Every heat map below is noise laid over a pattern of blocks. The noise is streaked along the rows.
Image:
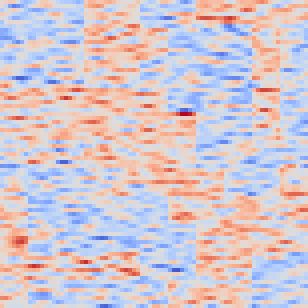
mirrored about the diagonal from the top left
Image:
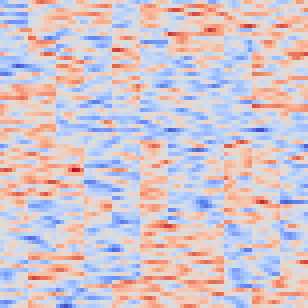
no symmetry
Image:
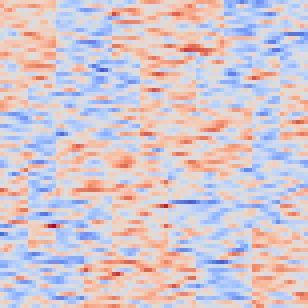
the same after a half turn
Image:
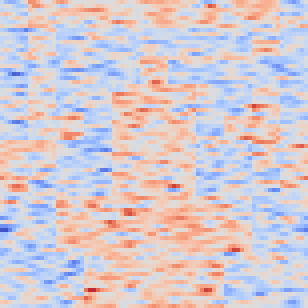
left and right mirror each other
